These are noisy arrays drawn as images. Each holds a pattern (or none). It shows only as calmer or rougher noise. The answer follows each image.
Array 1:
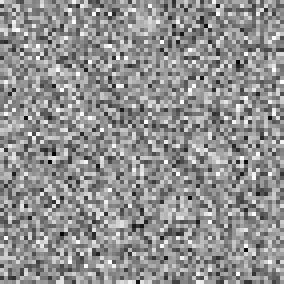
only noise
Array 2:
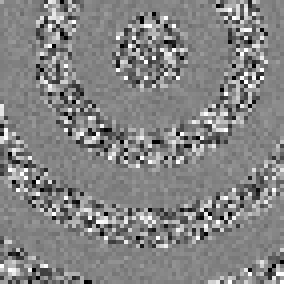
rings round one point
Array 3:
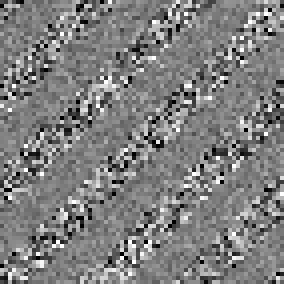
diagonal stripes
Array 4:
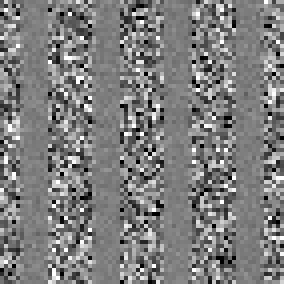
vertical stripes
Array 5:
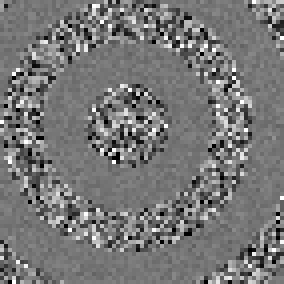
rings round one point
